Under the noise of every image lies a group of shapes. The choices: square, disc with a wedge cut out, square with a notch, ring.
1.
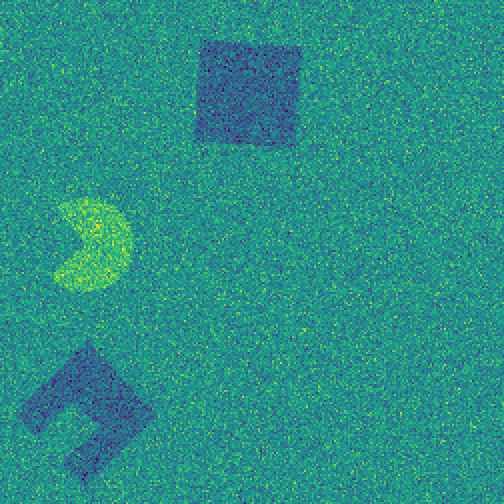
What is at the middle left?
disc with a wedge cut out
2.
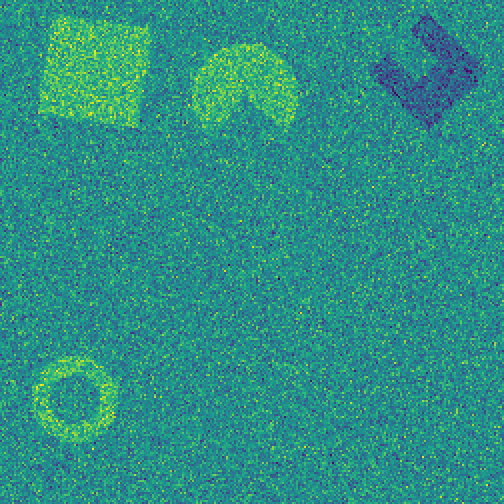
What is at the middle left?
nothing
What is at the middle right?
nothing
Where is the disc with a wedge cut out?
top middle
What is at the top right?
square with a notch
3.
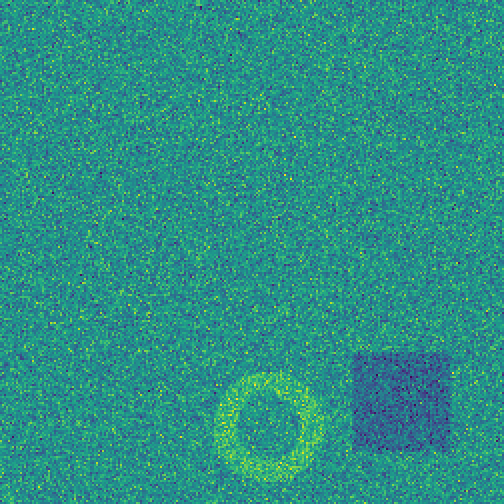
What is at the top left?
nothing
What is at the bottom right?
square
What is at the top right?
nothing
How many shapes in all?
2
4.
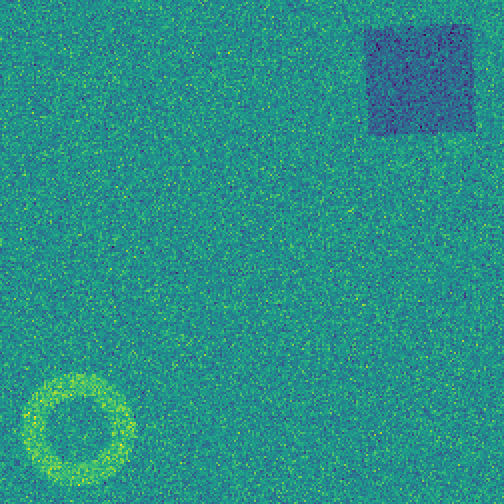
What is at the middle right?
nothing
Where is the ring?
bottom left
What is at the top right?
square
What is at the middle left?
nothing
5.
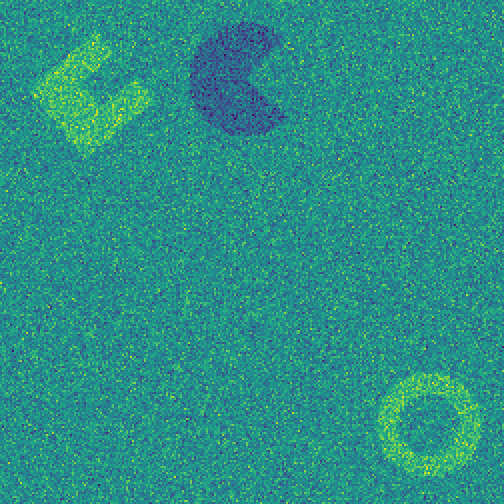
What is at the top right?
nothing
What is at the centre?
nothing
